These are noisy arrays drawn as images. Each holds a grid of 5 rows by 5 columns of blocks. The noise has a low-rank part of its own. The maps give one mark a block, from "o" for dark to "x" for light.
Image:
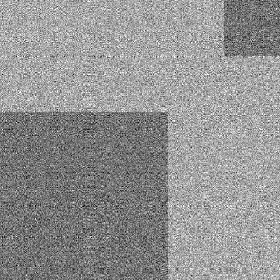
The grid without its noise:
x x x x o
x x x x x
o o o x x
o o o x x
o o o x x
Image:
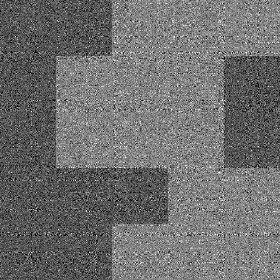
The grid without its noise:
o o x x x
o x x x o
o x x x o
o o o x x
o o x x x
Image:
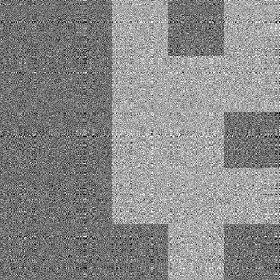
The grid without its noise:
o o x o x
o o x x x
o o x x o
o o x x x
o o o x o
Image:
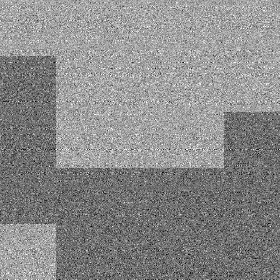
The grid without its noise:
x x x x x
o x x x x
o x x x o
o o o o o
x o o o o
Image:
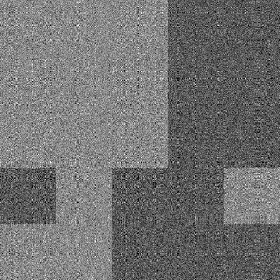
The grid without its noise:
x x x o o
x x x o o
x x x o o
o x o o x
x x o o o
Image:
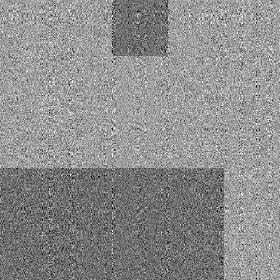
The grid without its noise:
x x o x x
x x x x x
x x x x x
o o o o x
o o o o x
